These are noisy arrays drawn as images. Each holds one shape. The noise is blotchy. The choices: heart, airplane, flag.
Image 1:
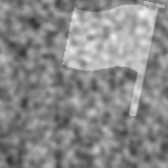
flag
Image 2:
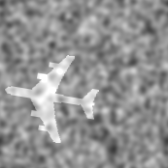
airplane
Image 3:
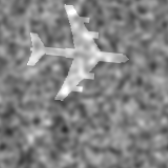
airplane
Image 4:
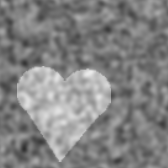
heart
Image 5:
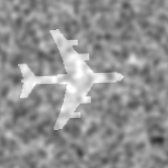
airplane
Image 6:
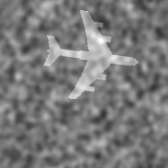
airplane
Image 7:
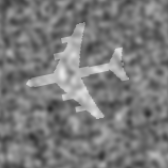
airplane
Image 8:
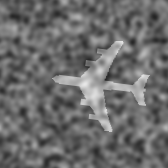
airplane
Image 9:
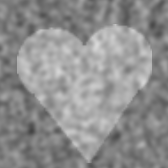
heart
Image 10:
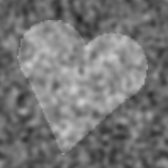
heart
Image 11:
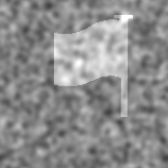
flag
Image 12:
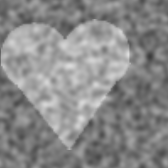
heart
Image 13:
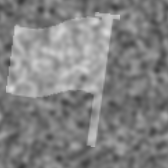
flag
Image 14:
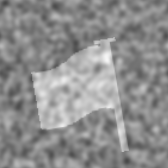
flag
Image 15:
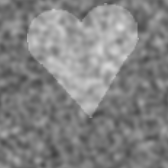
heart
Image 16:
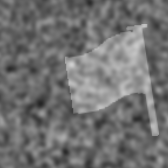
flag
